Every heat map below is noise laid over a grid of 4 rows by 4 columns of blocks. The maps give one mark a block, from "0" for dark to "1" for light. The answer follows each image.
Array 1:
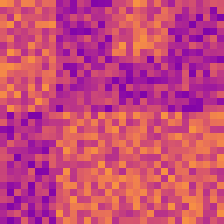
1 0 1 0
1 0 0 0
0 1 1 1
0 1 1 1
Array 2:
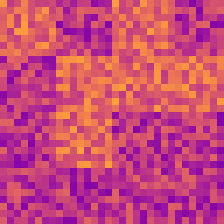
1 0 1 0
0 1 1 1
0 1 0 0
0 0 0 0
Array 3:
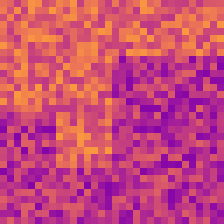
1 1 1 1
1 1 0 0
0 1 0 0
0 0 0 0
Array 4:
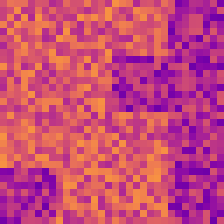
1 1 1 0
1 1 0 0
1 1 1 0
0 1 1 0
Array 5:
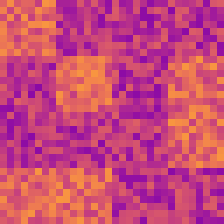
1 0 0 0
0 1 0 1
0 0 0 1
1 1 0 0
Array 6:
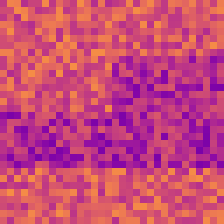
1 1 1 1
1 1 0 0
0 0 0 0
1 1 1 1
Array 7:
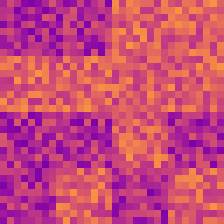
0 0 1 1
1 1 1 1
0 0 1 0
0 1 0 1
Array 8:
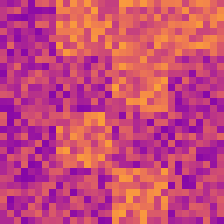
0 1 1 1
0 0 1 0
0 1 0 0
0 0 1 0
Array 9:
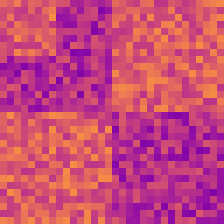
1 0 1 1
0 0 1 1
1 1 0 0
1 1 0 0
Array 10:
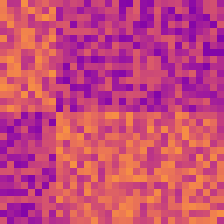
1 0 0 0
1 0 0 0
0 1 1 1
0 1 1 1
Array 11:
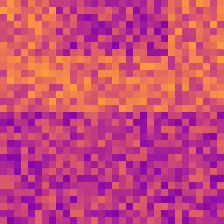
1 0 0 1
1 1 1 1
0 0 0 0
0 0 0 0
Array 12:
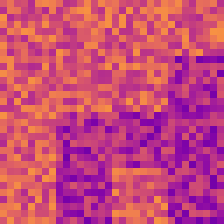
1 1 1 1
1 1 1 0
1 0 0 0
1 0 1 0
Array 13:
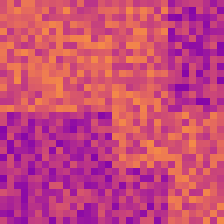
1 1 1 0
1 1 1 0
0 0 1 1
0 0 0 1
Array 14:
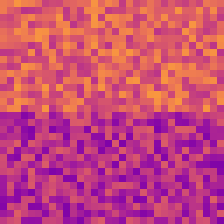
1 1 1 1
1 1 1 1
0 0 0 0
0 0 0 0
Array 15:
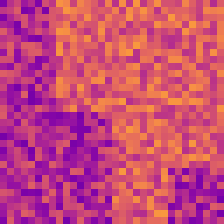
0 1 1 1
0 1 1 1
0 0 1 1
0 0 1 0
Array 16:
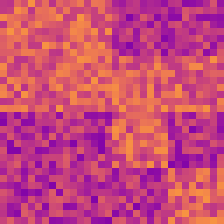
1 1 0 0
1 1 1 1
0 0 1 0
0 0 0 1
